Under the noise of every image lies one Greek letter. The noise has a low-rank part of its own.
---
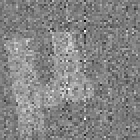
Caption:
light mu
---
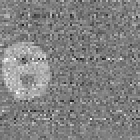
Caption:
light theta, middle left
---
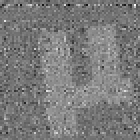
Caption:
light mu
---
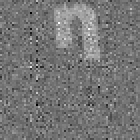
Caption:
light eta, top middle
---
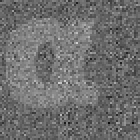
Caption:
light alpha
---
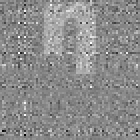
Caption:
light eta
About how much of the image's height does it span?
half
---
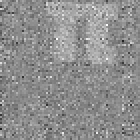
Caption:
light pi
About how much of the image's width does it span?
half
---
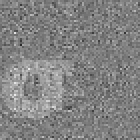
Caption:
light sigma
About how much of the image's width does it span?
half
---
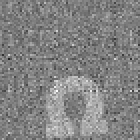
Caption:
light omega, bottom middle
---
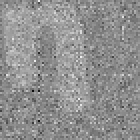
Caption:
light eta
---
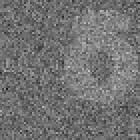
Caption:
light delta
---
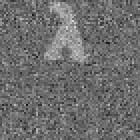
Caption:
light lambda, top middle
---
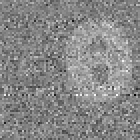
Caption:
light theta
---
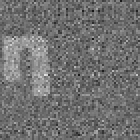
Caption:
light eta, middle left
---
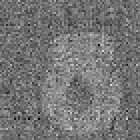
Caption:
light delta
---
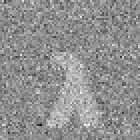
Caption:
light lambda
